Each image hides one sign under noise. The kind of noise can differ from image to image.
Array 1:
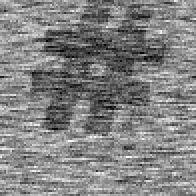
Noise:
streaked along the rows
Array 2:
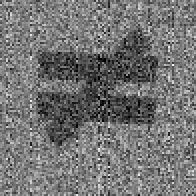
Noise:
columns of uneven size
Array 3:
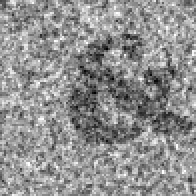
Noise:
blotchy
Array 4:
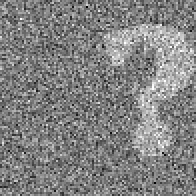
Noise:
independent entries
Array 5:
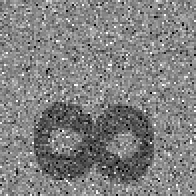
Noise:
heavy tails
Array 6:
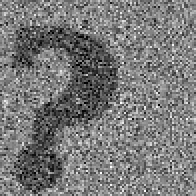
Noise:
low rank plus noise
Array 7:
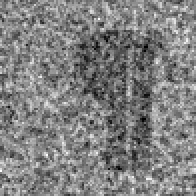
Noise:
blotchy
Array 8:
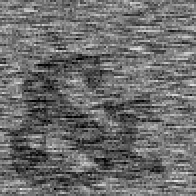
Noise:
streaked along the rows
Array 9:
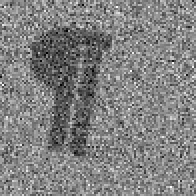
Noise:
low rank plus noise
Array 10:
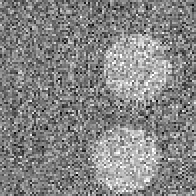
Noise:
low rank plus noise
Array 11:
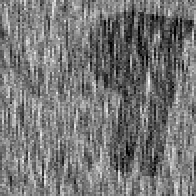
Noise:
streaked along the columns
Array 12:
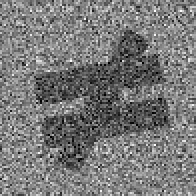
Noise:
low rank plus noise
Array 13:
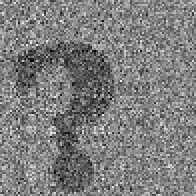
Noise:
low rank plus noise
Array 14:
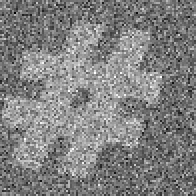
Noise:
independent entries
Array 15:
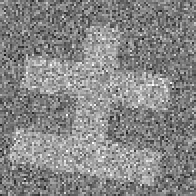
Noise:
independent entries
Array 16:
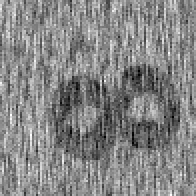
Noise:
streaked along the columns
